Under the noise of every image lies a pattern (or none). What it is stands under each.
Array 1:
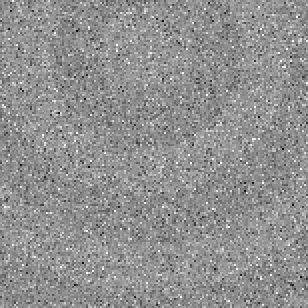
rings round one point
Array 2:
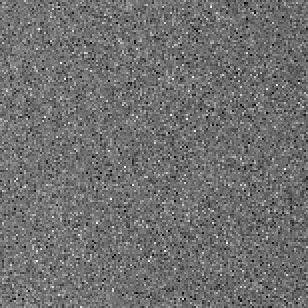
a smooth slope
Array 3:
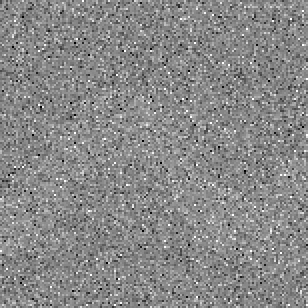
a wavy band
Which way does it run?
left to right
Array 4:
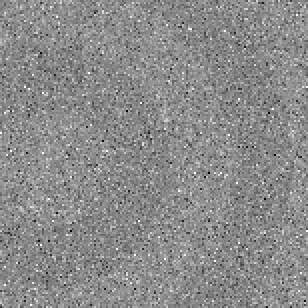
rings round one point
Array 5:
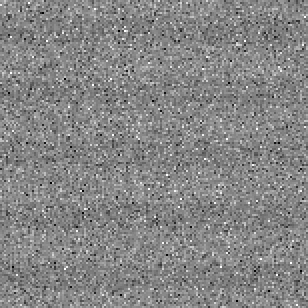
horizontal stripes
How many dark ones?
5
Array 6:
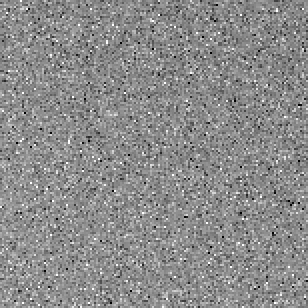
a smooth slope
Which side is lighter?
bottom left
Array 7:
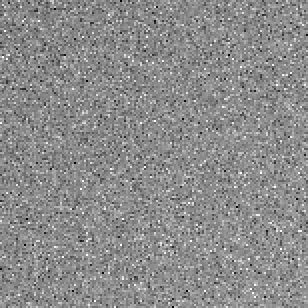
a smooth slope
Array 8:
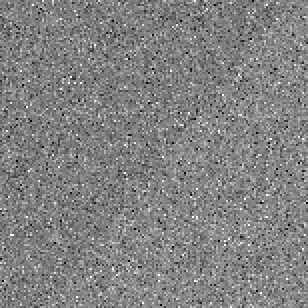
a sharp edge
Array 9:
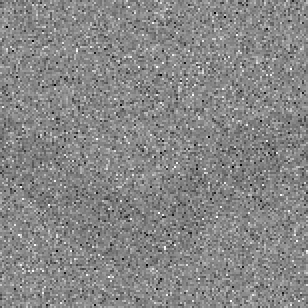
a wavy band
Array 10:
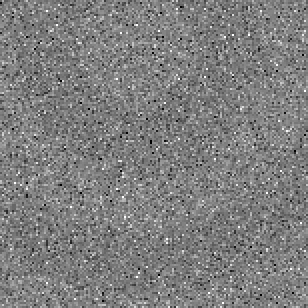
rings round one point
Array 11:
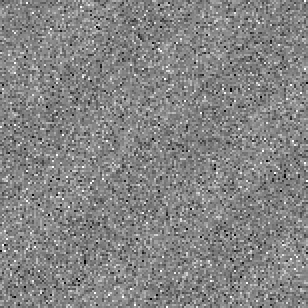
diagonal stripes
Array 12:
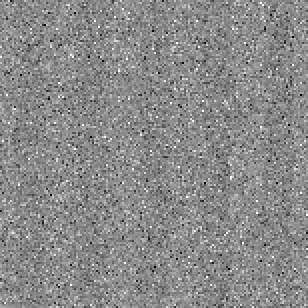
vertical stripes
